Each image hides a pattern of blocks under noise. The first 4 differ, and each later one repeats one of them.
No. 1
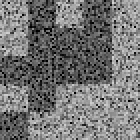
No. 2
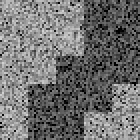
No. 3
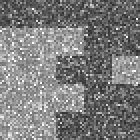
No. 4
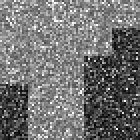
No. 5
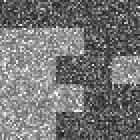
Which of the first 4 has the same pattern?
3
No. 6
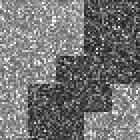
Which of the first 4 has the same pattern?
2
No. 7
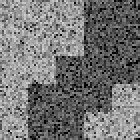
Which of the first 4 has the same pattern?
2
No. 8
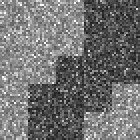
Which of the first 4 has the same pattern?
2
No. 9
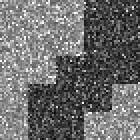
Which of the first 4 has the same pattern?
2
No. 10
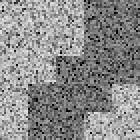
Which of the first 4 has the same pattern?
2
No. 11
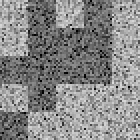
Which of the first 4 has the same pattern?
1
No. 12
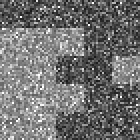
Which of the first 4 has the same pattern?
3
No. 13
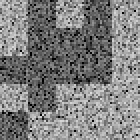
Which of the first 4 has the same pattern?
1
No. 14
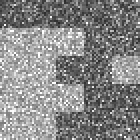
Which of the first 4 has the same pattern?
3
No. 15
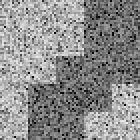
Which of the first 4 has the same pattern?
2
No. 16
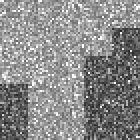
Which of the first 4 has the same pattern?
4
